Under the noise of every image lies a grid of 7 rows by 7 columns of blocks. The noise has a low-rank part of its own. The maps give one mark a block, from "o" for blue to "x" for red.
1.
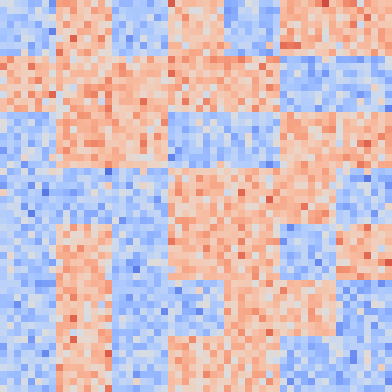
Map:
o x o x o x x
x x x x x o o
o x x o o x x
o o o x x x o
o x o x x o x
o x o o x x o
o x o x x o o
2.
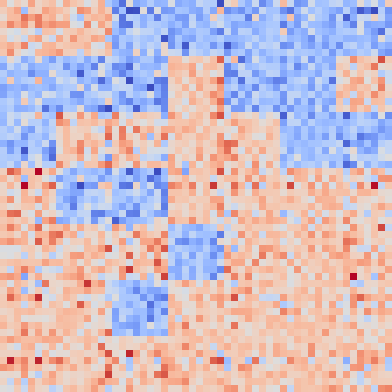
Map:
x x o o o o o
o o o x o o x
o x x x x o o
x o o x x x x
x x x o x x x
x x o x x x x
x x x x x x x
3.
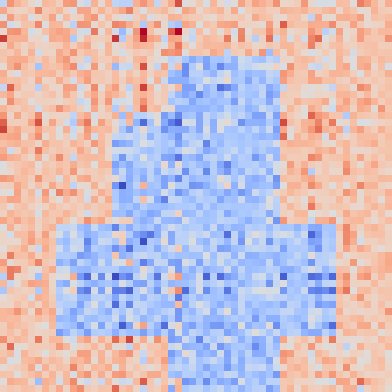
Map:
x x x x x x x
x x x o o x x
x x o o o x x
x x o o o x x
x o o o o o x
x o o o o o x
x x x o o x x
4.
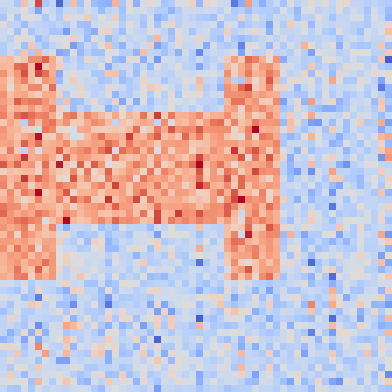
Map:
o o o o o o o
x o o o x o o
x x x x x o o
x x x x x o o
x o o o x o o
o o o o o o o
o o o o o o o
